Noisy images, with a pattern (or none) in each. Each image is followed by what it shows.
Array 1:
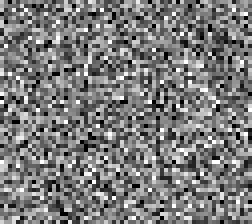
only noise
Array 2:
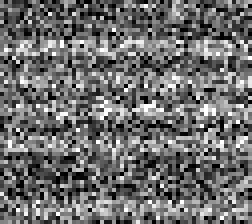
bands of rows
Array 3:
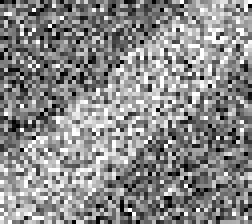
a diagonal band
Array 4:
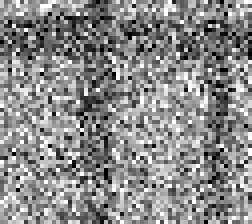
bands of rows crossing bands of columns
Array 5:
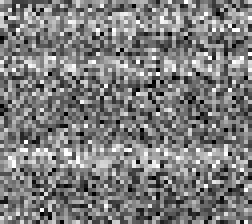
bands of rows
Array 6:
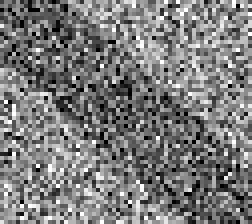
a diagonal band
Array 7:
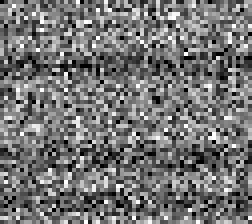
bands of rows
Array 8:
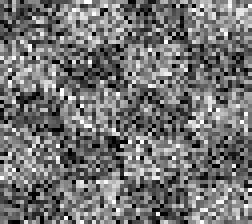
a checkerboard
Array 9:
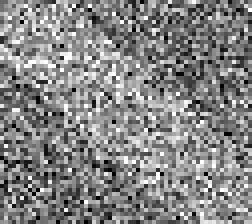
a diagonal band
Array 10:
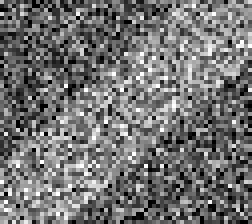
a diagonal band
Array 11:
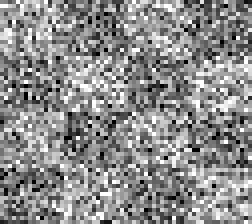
a checkerboard
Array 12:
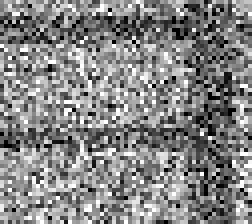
bands of rows crossing bands of columns
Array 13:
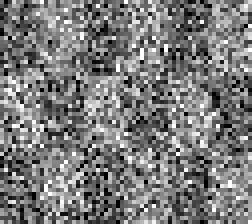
a checkerboard
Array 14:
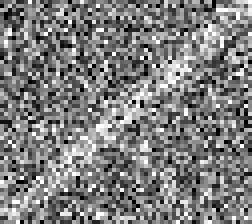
a diagonal band
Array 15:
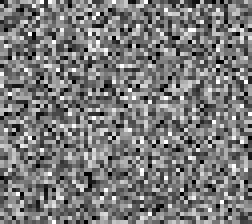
only noise
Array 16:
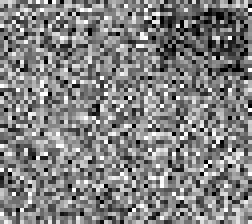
one block
